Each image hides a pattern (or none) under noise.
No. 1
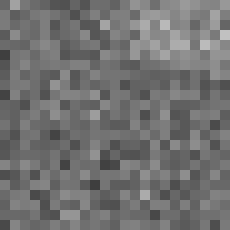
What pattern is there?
one block
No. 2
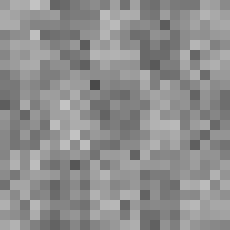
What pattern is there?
a checkerboard
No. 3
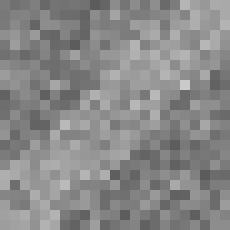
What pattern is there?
a diagonal band
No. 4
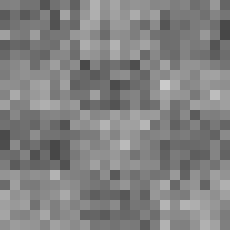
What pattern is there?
a checkerboard
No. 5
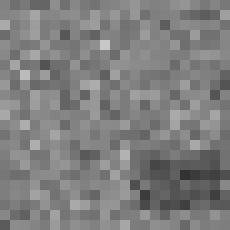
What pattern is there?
one block
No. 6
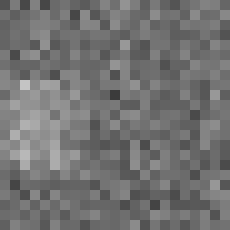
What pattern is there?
one block
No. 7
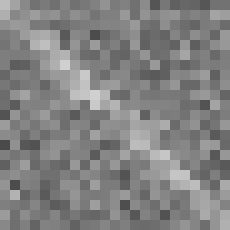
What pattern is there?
a diagonal band
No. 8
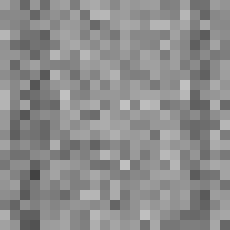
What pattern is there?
bands of columns
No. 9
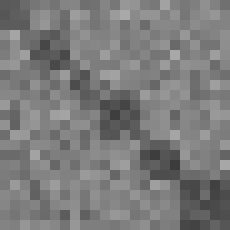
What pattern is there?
blocks along the diagonal
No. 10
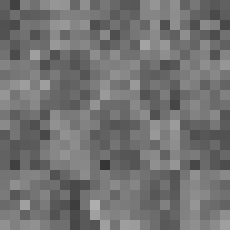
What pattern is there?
a checkerboard
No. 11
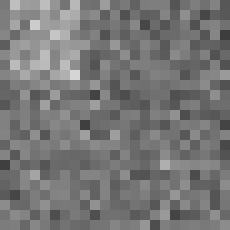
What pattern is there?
one block
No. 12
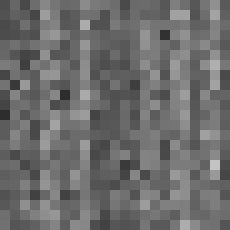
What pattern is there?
bands of columns
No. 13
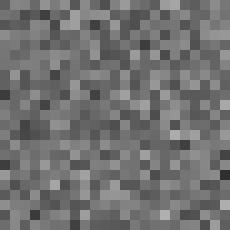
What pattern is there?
only noise
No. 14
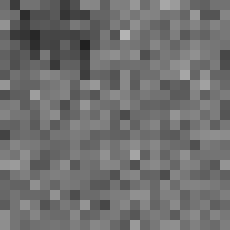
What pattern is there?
one block
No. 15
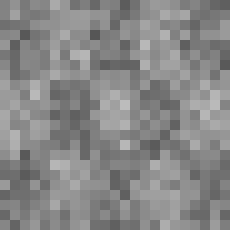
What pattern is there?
a checkerboard
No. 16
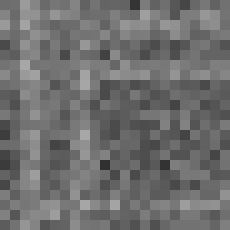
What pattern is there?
bands of rows crossing bands of columns
